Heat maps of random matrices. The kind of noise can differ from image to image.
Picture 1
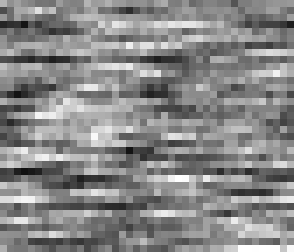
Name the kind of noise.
streaked along the rows
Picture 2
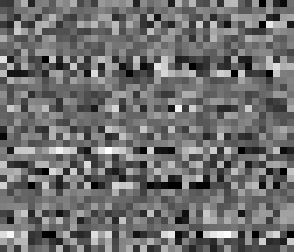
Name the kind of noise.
rows of uneven size
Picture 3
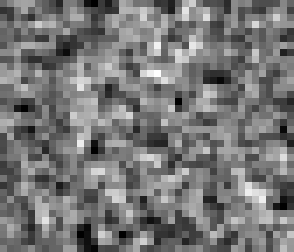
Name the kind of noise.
blotchy
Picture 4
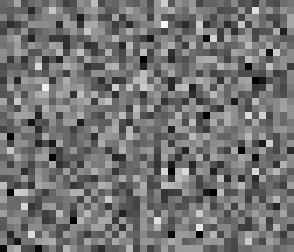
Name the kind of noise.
independent entries
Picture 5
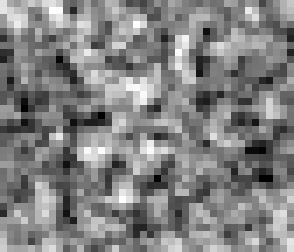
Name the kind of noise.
blotchy
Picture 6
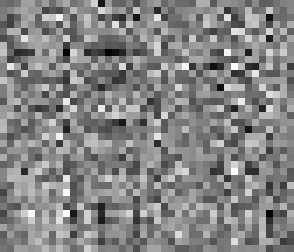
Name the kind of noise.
low rank plus noise
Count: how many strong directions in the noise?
three or four
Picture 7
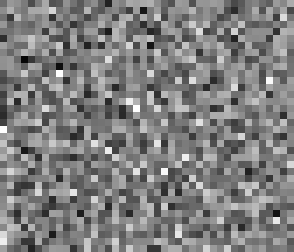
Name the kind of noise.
independent entries
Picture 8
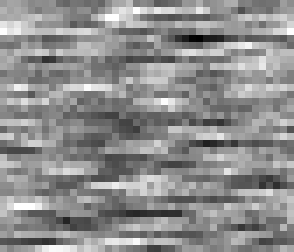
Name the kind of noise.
streaked along the rows
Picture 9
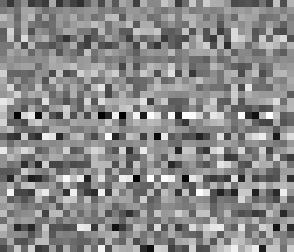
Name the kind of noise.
rows of uneven size
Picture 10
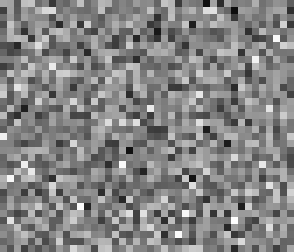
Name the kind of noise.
independent entries
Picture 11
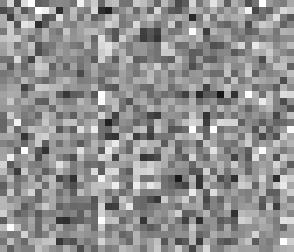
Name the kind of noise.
low rank plus noise
